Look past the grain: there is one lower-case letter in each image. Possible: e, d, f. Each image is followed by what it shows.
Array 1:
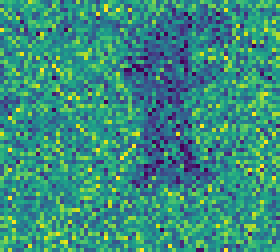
f
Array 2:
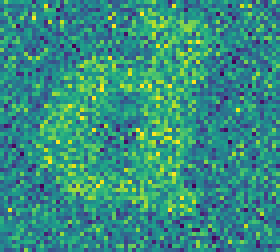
d
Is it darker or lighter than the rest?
lighter
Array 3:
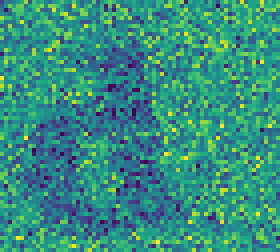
d
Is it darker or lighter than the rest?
darker
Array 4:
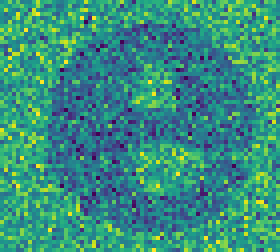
e
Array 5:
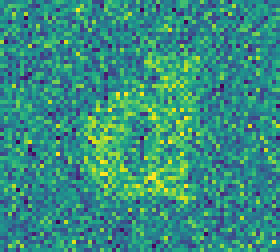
d
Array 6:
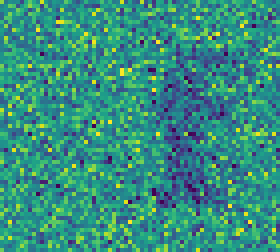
f
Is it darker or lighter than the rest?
darker
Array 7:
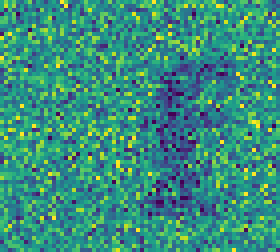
f
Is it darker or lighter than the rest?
darker
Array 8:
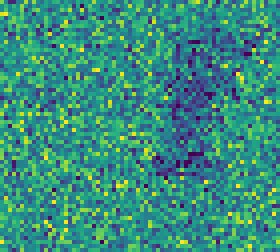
f
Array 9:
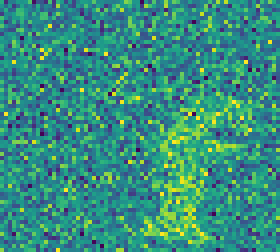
f
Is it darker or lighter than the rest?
lighter
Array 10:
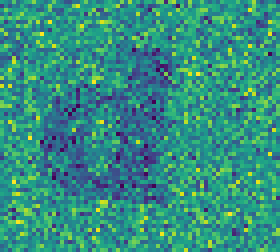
d
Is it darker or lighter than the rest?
darker
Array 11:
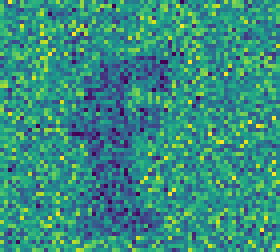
f
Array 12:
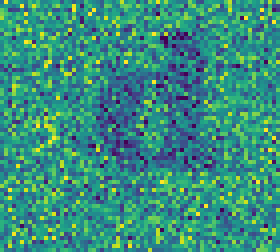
d
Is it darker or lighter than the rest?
darker
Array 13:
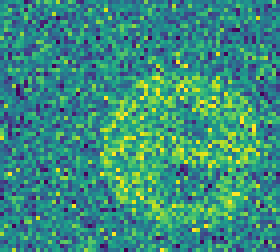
e
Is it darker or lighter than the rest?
lighter
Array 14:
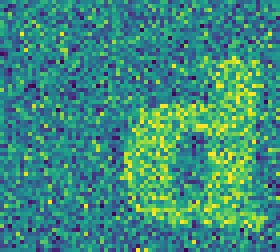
d
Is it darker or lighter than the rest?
lighter
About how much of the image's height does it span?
two thirds
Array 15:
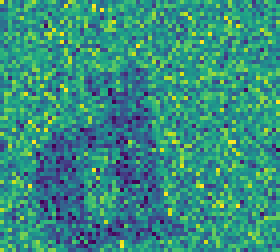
d
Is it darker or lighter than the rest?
darker
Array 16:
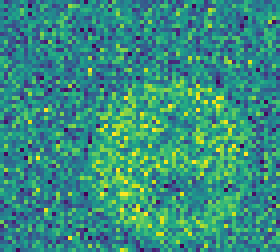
e
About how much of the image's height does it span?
two thirds
